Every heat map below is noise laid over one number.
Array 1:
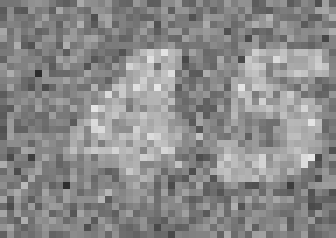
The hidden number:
45
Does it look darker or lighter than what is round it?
lighter
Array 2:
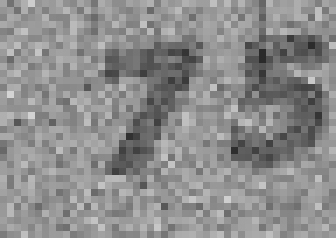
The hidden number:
75
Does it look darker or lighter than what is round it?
darker
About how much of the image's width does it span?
two thirds
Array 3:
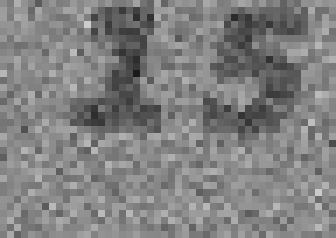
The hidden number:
15
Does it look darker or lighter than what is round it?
darker
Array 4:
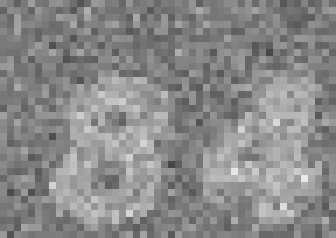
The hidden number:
84
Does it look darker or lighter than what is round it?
lighter
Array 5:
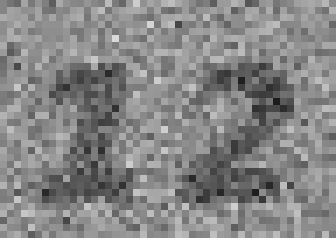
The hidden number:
12
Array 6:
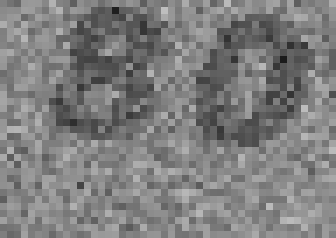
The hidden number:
80
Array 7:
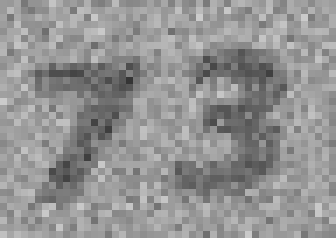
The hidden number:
73
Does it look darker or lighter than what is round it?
darker
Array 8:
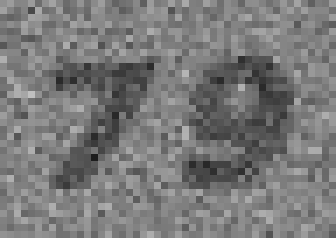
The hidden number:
79
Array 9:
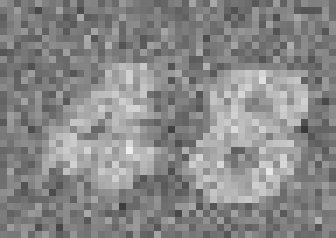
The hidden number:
48
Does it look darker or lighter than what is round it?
lighter
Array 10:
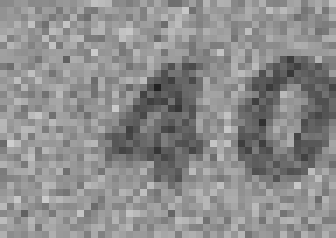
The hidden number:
40
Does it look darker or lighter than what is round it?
darker
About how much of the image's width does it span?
two thirds
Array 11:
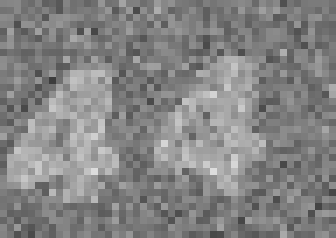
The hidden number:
44
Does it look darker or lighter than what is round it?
lighter
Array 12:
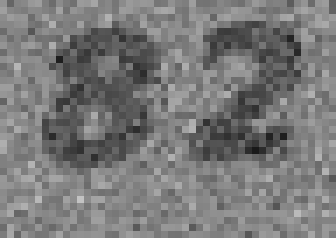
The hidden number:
82
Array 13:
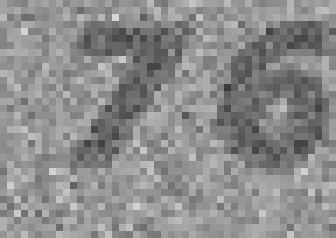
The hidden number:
76
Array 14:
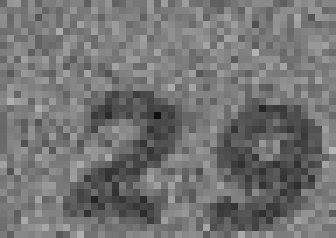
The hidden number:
29
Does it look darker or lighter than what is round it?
darker
